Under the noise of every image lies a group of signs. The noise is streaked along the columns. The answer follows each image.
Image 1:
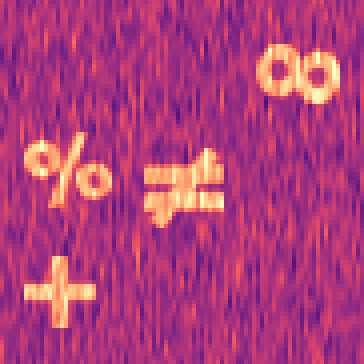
top right: infinity sign; middle left: percent sign; centre: not-equal sign; bottom left: plus sign
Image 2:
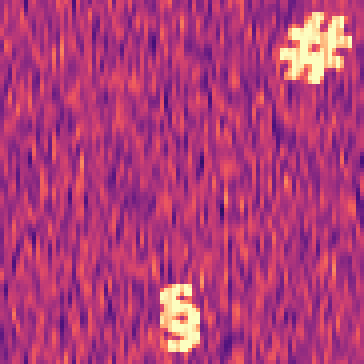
top right: hash sign; bottom middle: section sign
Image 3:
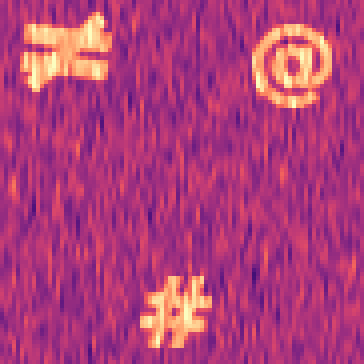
top left: not-equal sign; top right: at sign; bottom middle: hash sign
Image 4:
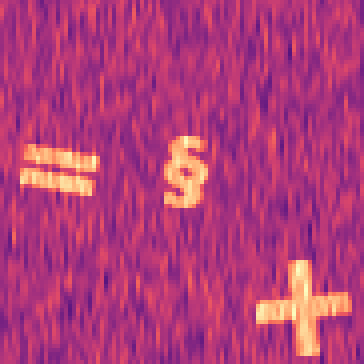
middle left: equals sign; centre: section sign; bottom right: plus sign
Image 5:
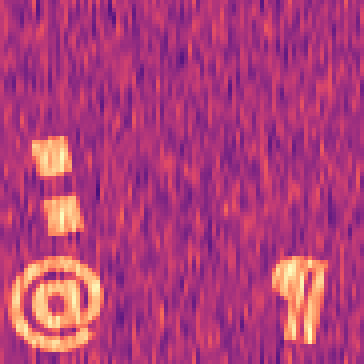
middle left: colon; bottom left: at sign; bottom right: pilcrow
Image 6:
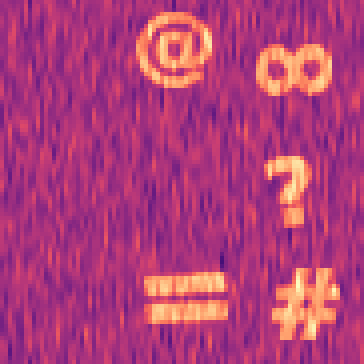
top middle: at sign; top right: infinity sign; middle right: question mark; bottom middle: equals sign; bottom right: hash sign
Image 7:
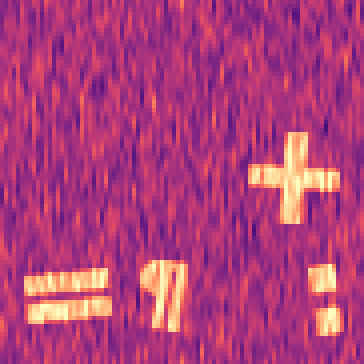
middle right: plus sign; bottom left: equals sign; bottom middle: pilcrow; bottom right: colon
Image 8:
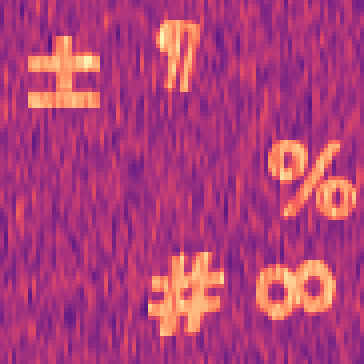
top left: plus-minus sign; top middle: pilcrow; middle right: percent sign; bottom middle: hash sign; bottom right: infinity sign
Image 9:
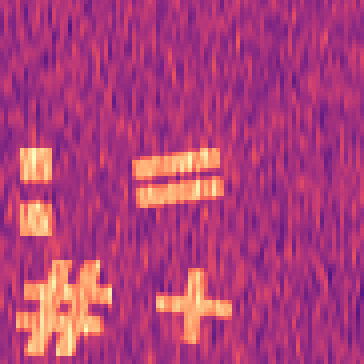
middle left: colon; centre: equals sign; bottom left: hash sign; bottom middle: plus sign
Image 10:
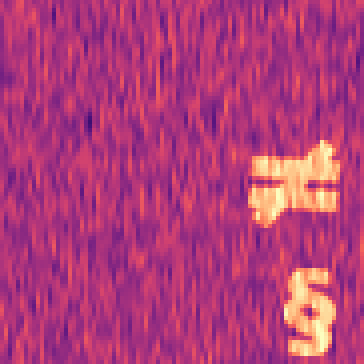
middle right: not-equal sign; bottom right: section sign
